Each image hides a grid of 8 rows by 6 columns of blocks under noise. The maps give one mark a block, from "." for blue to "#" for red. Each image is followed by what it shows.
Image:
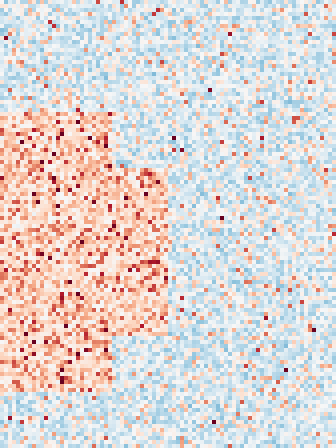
. . . . . .
. . . . . .
# # . . . .
# # # . . .
# # # . . .
# # # . . .
# # . . . .
. . . . . .
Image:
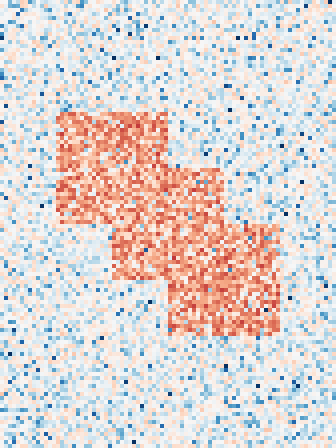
. . . . . .
. . . . . .
. # # . . .
. # # # . .
. . # # # .
. . . # # .
. . . . . .
. . . . . .
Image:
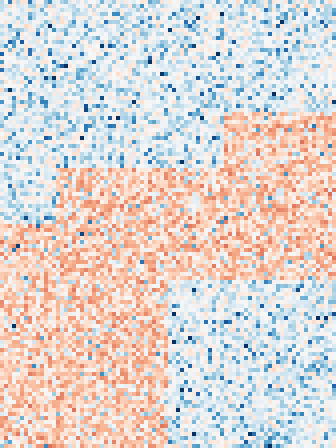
. . . . . .
. . . . . .
. . . . # #
. # # # # #
# # # # # #
# # # . . .
# # # . . .
# # # . . .
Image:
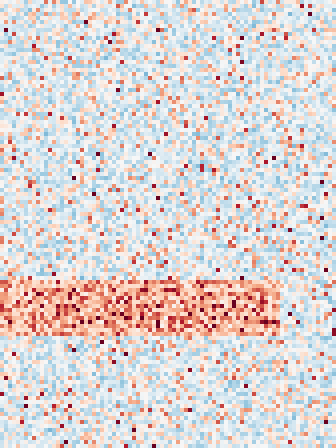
. . . . . .
. . . . . .
. . . . . .
. . . . . .
. . . . . .
# # # # # .
. . . . . .
. . . . . .
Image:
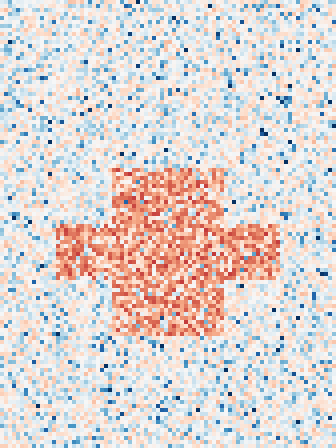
. . . . . .
. . . . . .
. . . . . .
. . # # . .
. # # # # .
. . # # . .
. . . . . .
. . . . . .
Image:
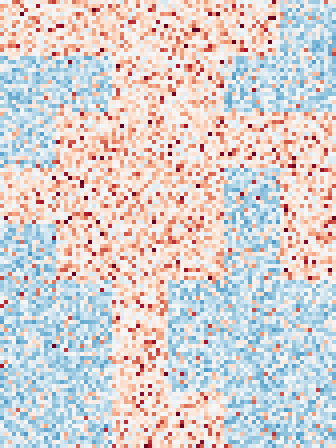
# # # # # .
. . # # . .
. # # # # #
# # # # . #
. # # # . #
. . # . . .
. . # . . .
. . # # . .
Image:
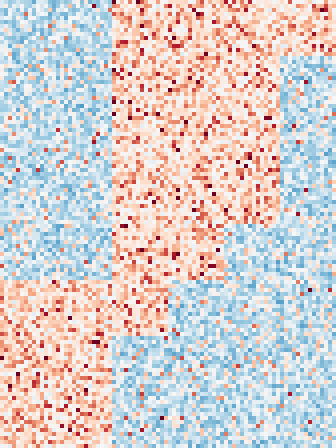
. . # # # #
. . # # # .
. . # # # .
. . # # # .
. . # # . .
# # # . . .
# # . . . .
# # . . . .
